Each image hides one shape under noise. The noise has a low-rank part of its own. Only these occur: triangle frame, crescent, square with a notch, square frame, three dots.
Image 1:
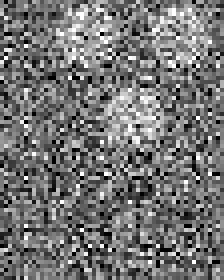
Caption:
light three dots
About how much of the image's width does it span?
two thirds
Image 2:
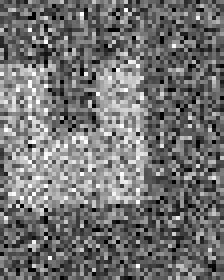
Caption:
light square with a notch
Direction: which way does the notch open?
up
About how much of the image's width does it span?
two thirds
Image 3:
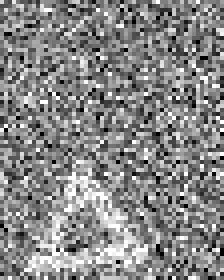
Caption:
light triangle frame
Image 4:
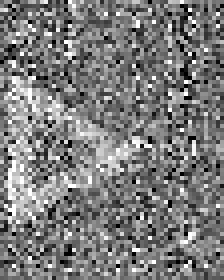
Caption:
light triangle frame
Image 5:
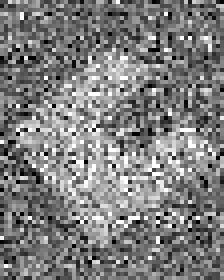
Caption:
light square with a notch
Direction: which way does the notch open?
up and right
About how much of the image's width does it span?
nearly all
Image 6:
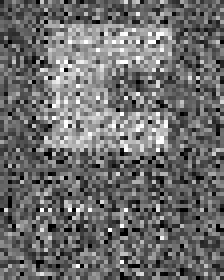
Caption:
light square with a notch
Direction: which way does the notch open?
right
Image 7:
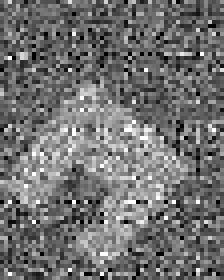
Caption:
light square with a notch
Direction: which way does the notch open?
down and left
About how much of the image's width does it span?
nearly all
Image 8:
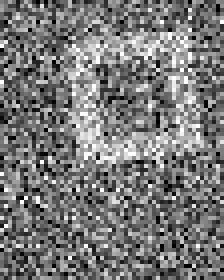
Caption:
light square frame
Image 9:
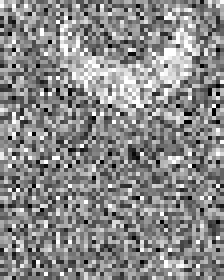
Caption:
light crescent
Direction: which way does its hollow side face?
up
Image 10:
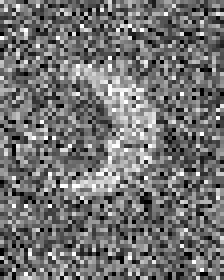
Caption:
light crescent
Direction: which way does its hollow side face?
left
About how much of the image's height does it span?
half
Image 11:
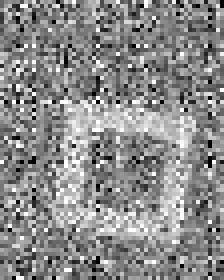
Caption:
light square frame
